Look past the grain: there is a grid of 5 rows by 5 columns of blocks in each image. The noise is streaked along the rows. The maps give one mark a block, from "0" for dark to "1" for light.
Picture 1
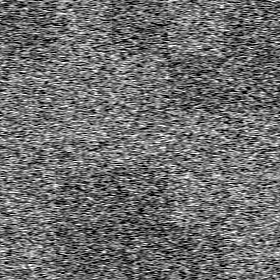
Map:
01010
11100
11111
10011
10001
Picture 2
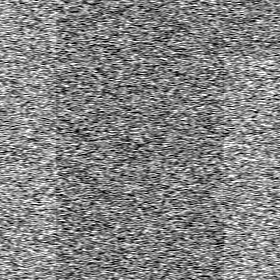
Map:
10000
10001
10001
10001
10001
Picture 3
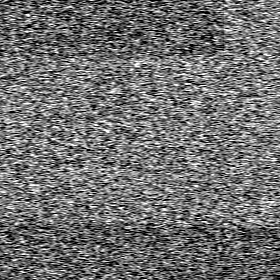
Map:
00001
11111
11111
11111
00000
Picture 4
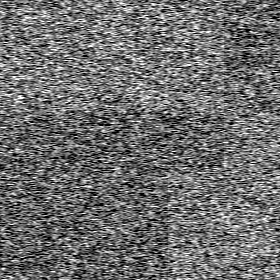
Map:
11110
11110
00001
00011
00011
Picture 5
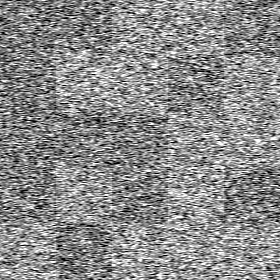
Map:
00110
01101
00011
01010
10111
